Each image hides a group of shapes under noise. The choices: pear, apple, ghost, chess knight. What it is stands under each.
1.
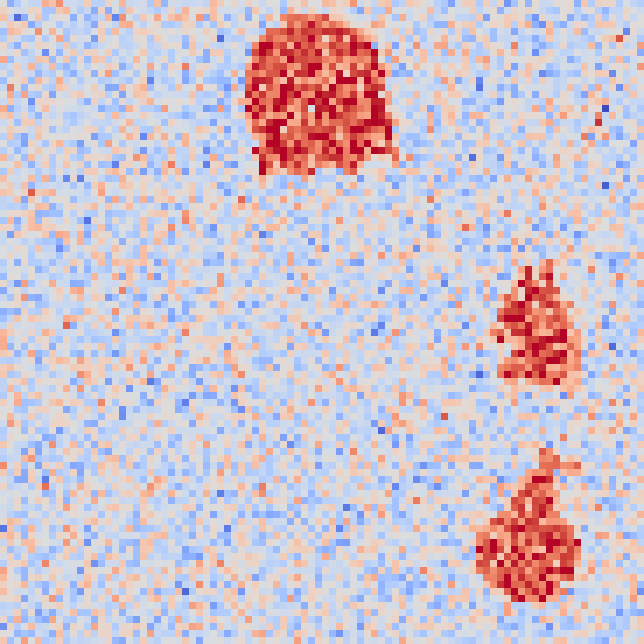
top middle: ghost; middle right: chess knight; bottom right: pear
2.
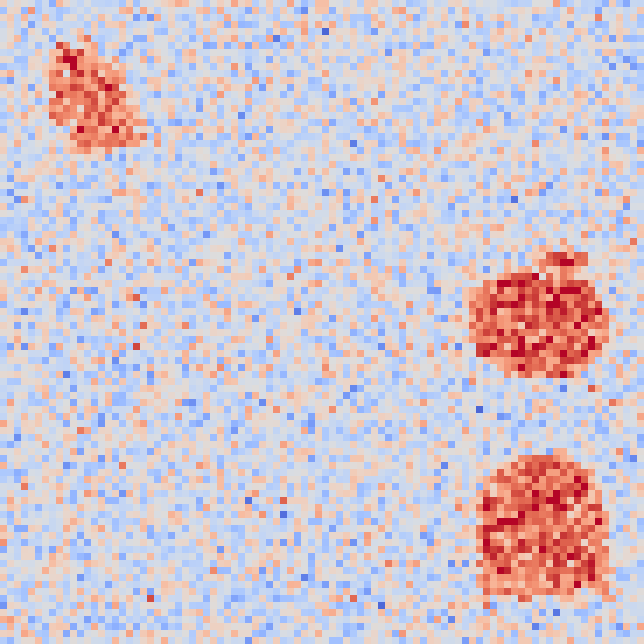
top left: chess knight; middle right: apple; bottom right: ghost
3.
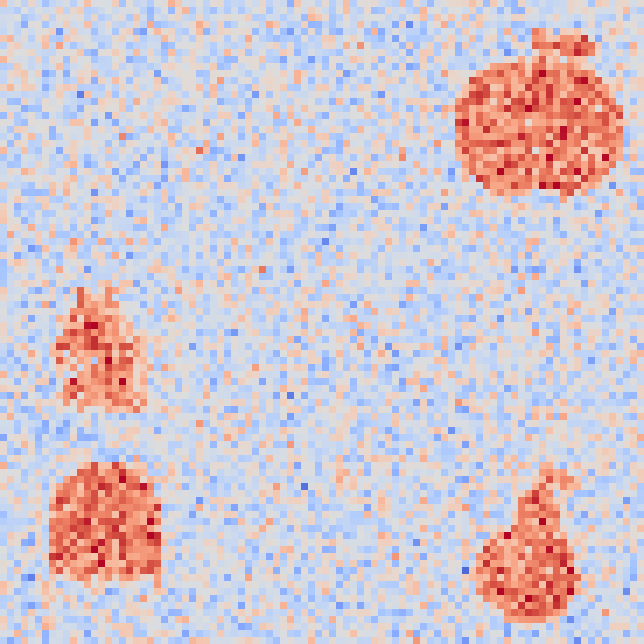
top right: apple; middle left: chess knight; bottom left: ghost; bottom right: pear
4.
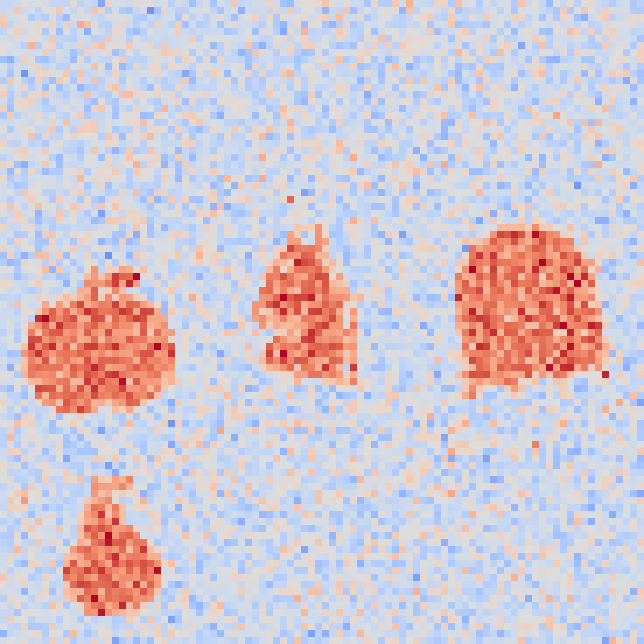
middle left: apple; centre: chess knight; middle right: ghost; bottom left: pear
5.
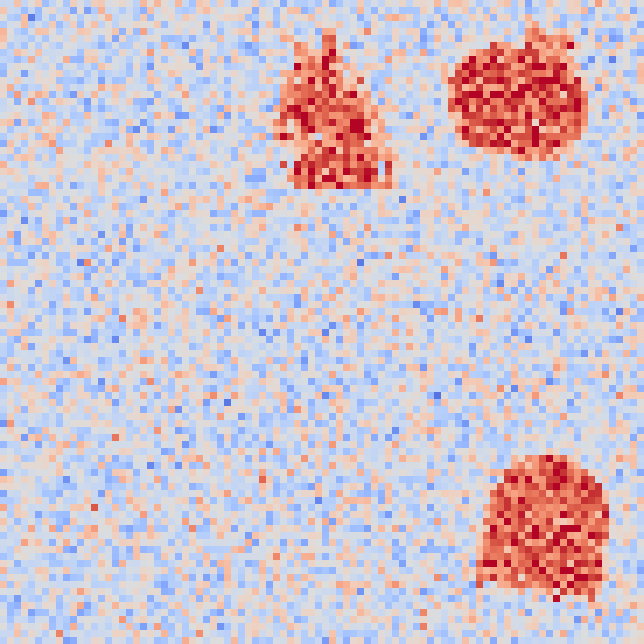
top middle: chess knight; top right: apple; bottom right: ghost
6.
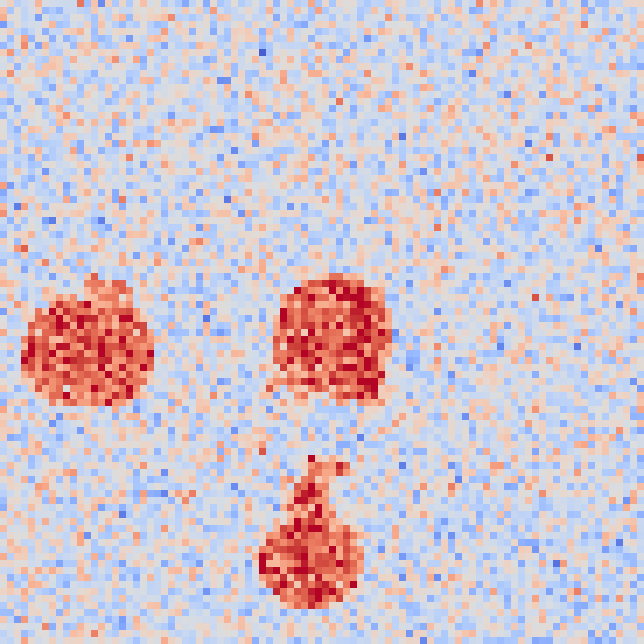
middle left: apple; centre: ghost; bottom middle: pear
